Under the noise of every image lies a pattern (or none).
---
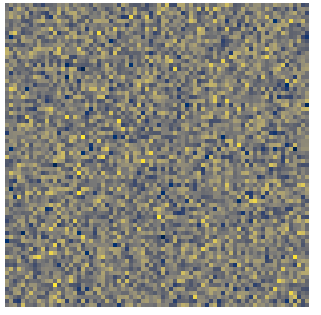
only noise
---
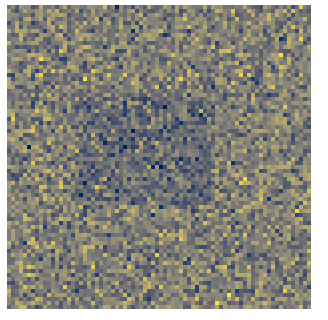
one block
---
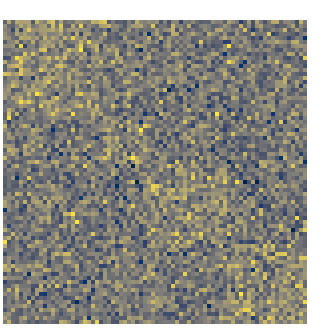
blocks along the diagonal
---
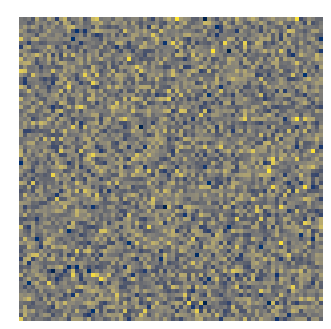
only noise
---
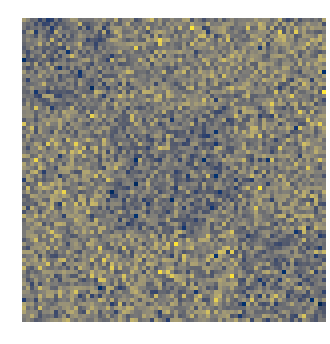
blocks along the diagonal
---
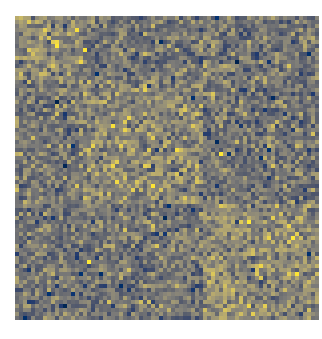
blocks along the diagonal
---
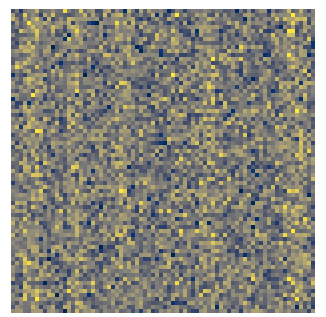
bands of columns
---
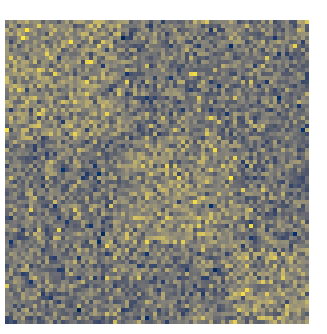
blocks along the diagonal
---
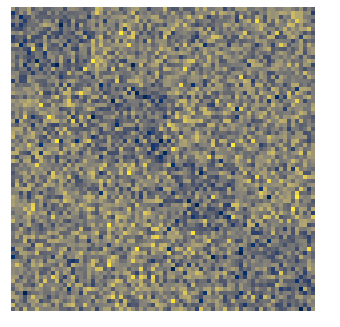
blocks along the diagonal
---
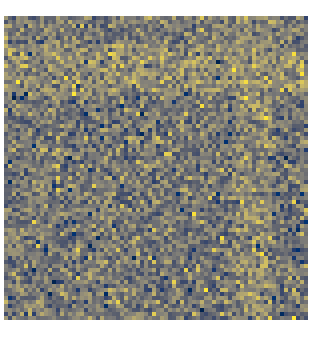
bands of rows crossing bands of columns
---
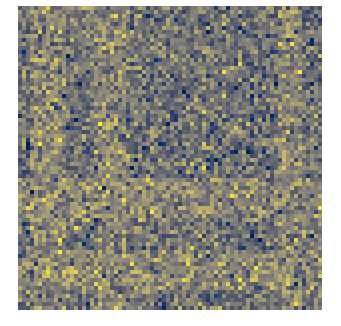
bands of rows crossing bands of columns
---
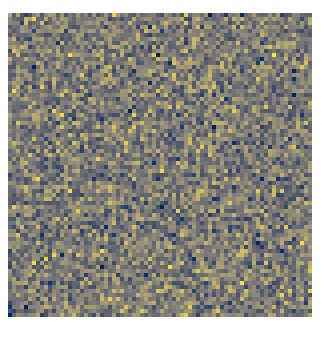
only noise
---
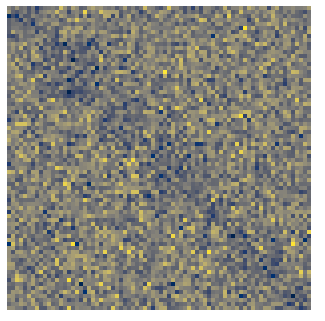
blocks along the diagonal
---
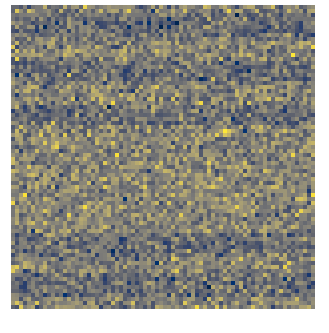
bands of rows
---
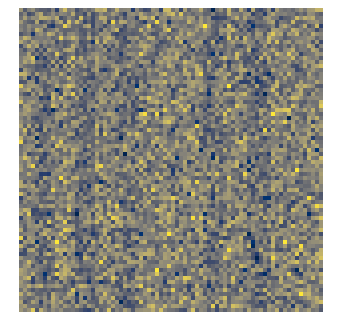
bands of columns
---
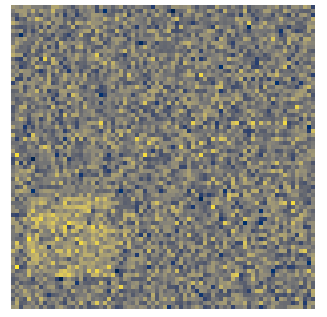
one block
